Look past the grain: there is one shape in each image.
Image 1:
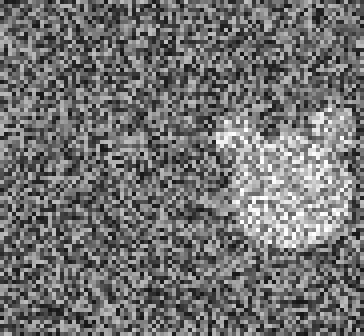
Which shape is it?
bear's head
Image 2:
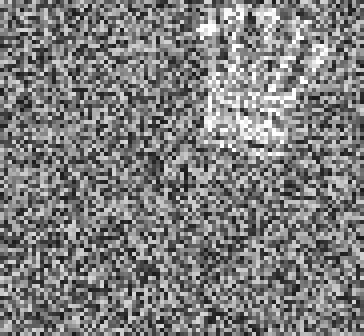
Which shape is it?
chess queen
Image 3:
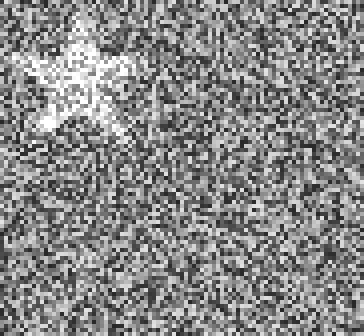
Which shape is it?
star
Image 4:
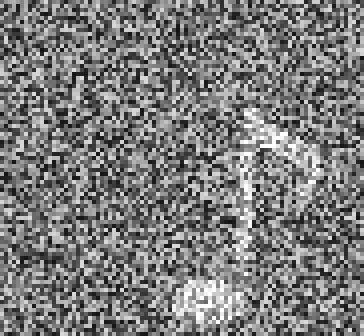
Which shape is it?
musical note
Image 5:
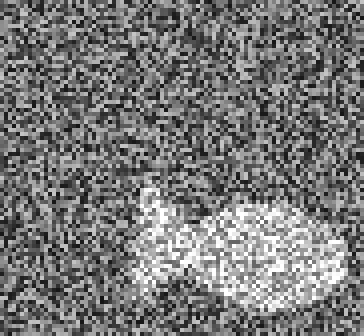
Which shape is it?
fish
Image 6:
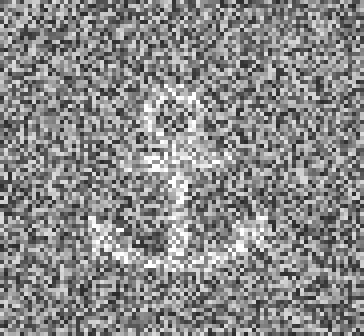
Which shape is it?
anchor
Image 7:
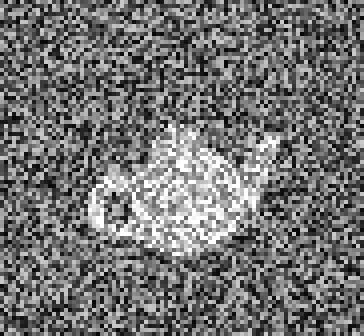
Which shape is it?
teapot
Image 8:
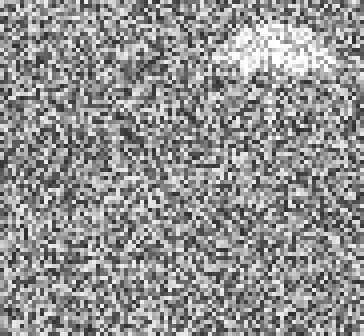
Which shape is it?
umbrella
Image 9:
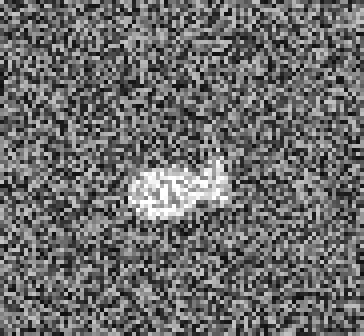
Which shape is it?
fish
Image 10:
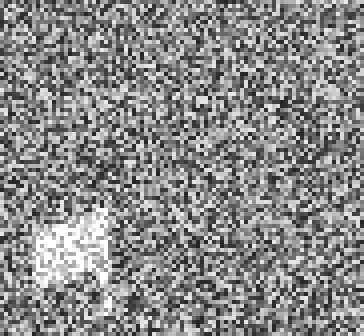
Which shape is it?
flag
